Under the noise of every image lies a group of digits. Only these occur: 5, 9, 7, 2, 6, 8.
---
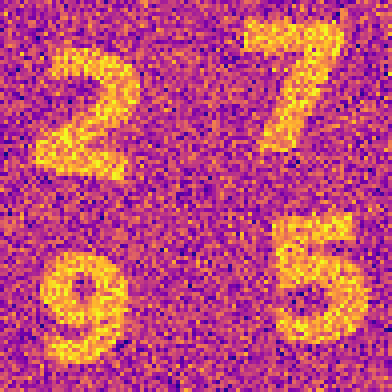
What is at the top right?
7
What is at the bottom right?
5
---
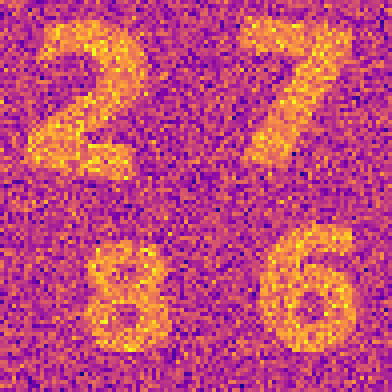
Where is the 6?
bottom right
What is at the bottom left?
8
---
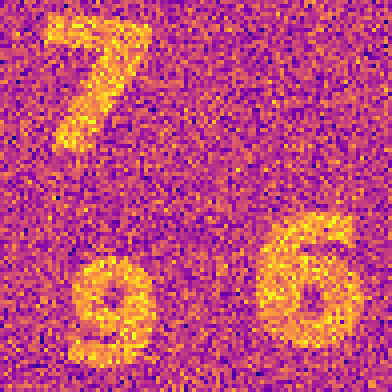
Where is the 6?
bottom right
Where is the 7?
top left
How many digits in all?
3
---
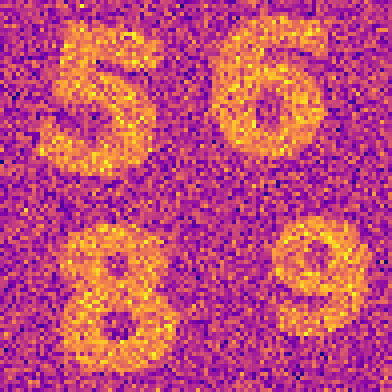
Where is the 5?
top left
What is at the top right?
6
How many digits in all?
4
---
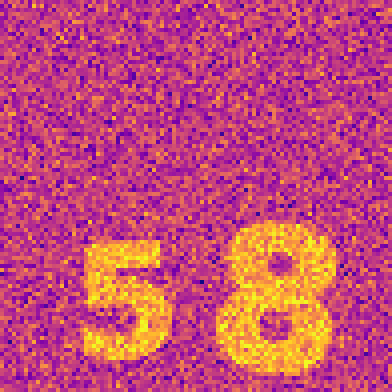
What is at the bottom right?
8
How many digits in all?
2
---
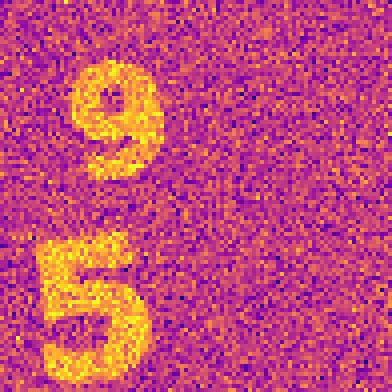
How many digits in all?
2
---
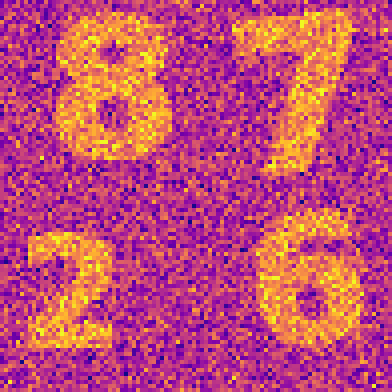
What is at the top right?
7
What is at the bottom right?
6
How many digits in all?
4
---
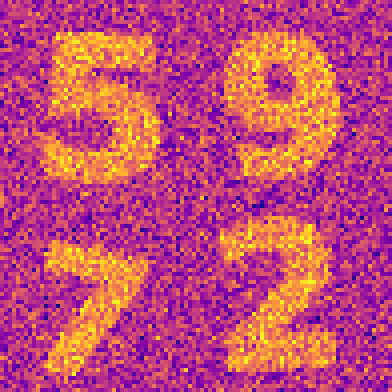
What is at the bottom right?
2
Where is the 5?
top left
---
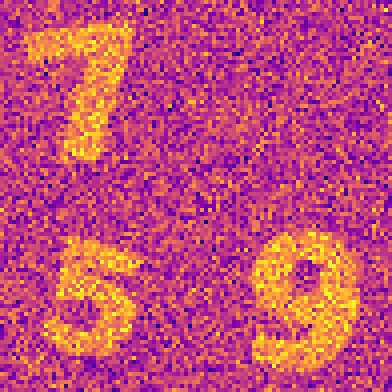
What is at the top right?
nothing
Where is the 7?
top left
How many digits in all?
3
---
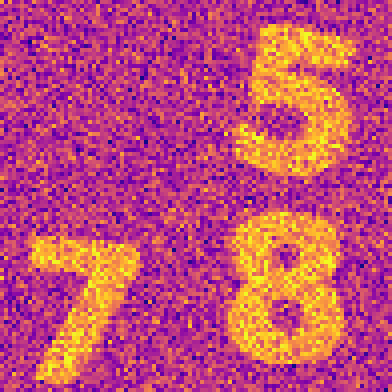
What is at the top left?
nothing
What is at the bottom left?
7
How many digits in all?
3
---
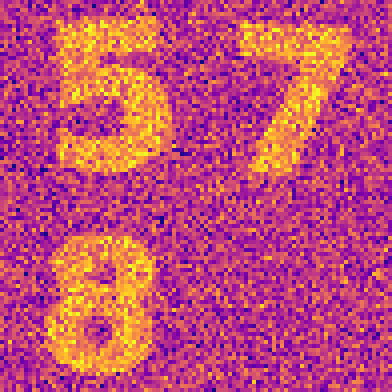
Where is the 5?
top left
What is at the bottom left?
8
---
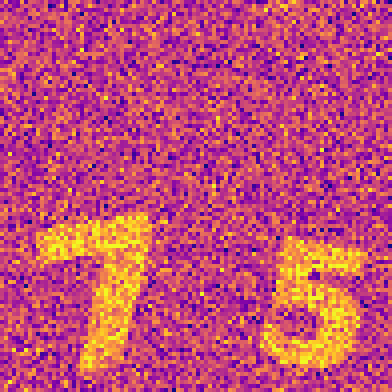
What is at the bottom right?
5
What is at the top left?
nothing
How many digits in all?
2
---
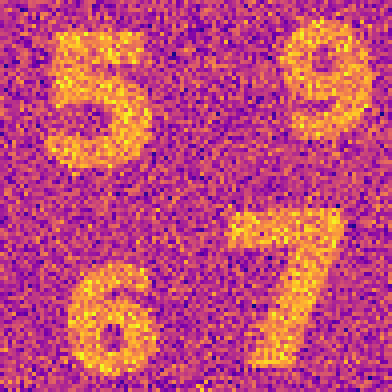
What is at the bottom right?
7
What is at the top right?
9
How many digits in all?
4
